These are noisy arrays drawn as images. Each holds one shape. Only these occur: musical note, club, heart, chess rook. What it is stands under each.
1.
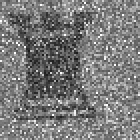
chess rook
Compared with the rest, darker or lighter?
darker
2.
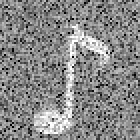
musical note
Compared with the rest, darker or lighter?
lighter
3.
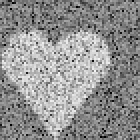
heart
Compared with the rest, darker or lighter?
lighter
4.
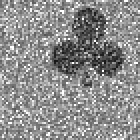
club
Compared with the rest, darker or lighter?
darker
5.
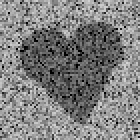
heart
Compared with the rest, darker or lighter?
darker
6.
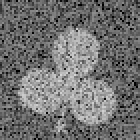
club
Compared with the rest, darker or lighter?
lighter
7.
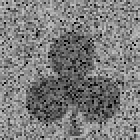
club
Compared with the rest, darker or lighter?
darker
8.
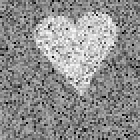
heart
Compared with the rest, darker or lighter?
lighter
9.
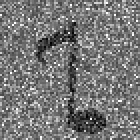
musical note
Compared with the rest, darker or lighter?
darker
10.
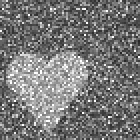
heart
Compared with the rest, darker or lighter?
lighter
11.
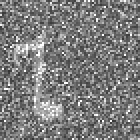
musical note
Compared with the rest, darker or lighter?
lighter
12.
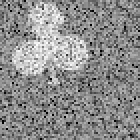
club
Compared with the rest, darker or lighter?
lighter
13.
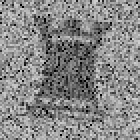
chess rook
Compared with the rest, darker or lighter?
darker
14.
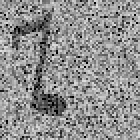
musical note
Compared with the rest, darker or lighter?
darker
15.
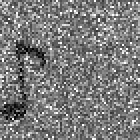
musical note
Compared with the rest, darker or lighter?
darker
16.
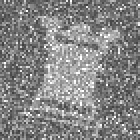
chess rook
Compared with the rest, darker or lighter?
lighter
